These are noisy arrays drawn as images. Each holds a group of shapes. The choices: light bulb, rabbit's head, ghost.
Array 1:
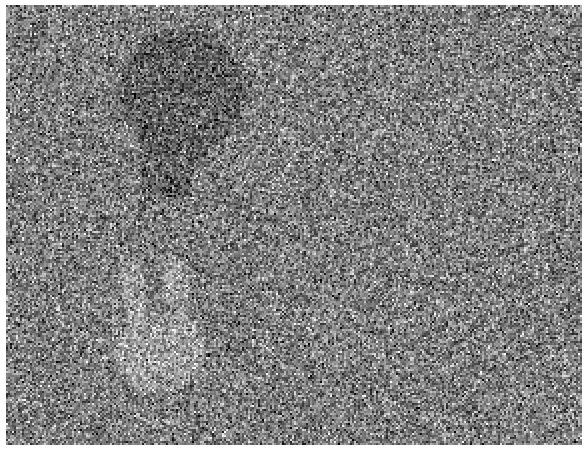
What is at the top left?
light bulb
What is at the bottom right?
nothing
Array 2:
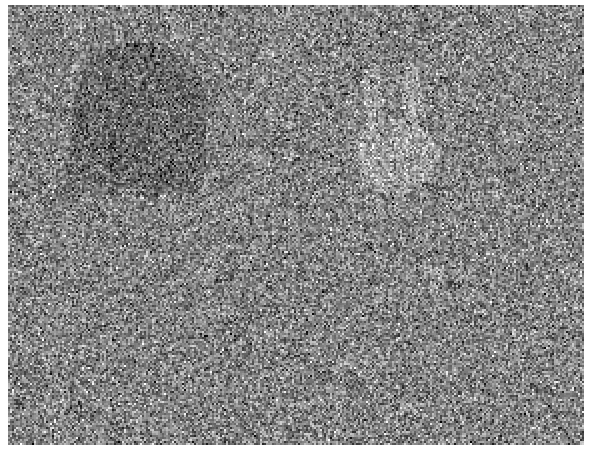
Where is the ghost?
top left
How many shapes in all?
2
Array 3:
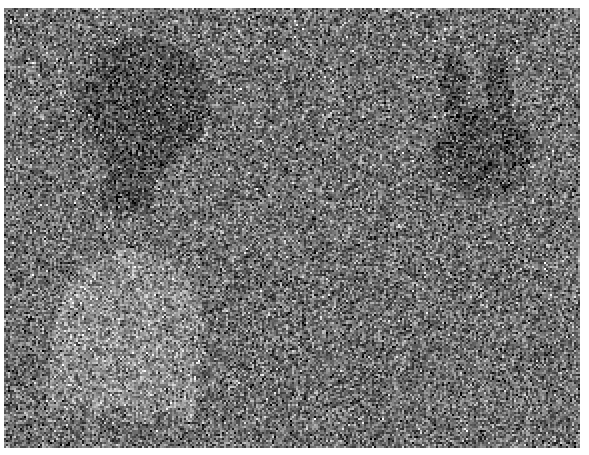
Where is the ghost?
bottom left
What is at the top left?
light bulb
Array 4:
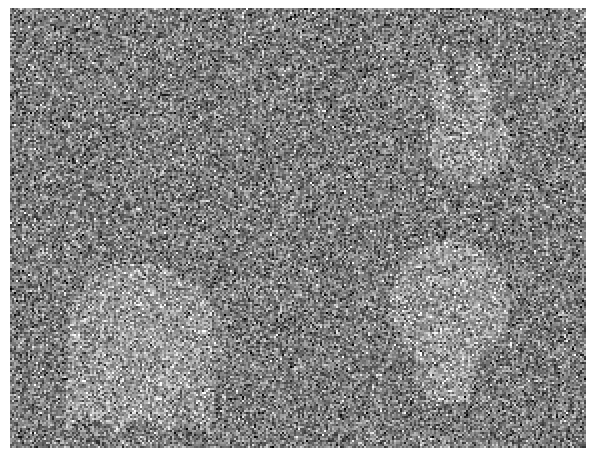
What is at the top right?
rabbit's head
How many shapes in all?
3
